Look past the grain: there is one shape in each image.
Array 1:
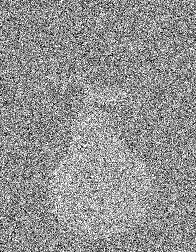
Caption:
light pear
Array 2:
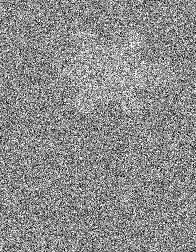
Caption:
light turtle
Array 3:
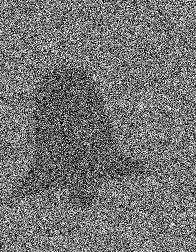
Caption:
dark bell
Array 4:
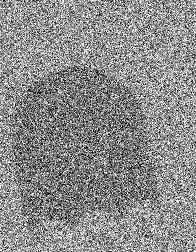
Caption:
dark ghost
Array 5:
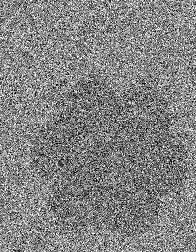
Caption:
dark flower
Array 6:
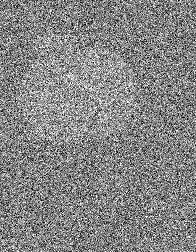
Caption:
light apple
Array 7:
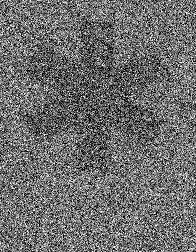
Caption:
dark asterisk
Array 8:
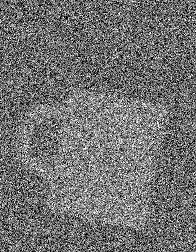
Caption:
light cup
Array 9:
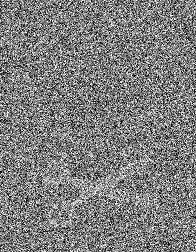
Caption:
light pair of scissors
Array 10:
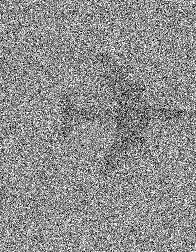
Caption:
dark airplane
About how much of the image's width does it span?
two thirds
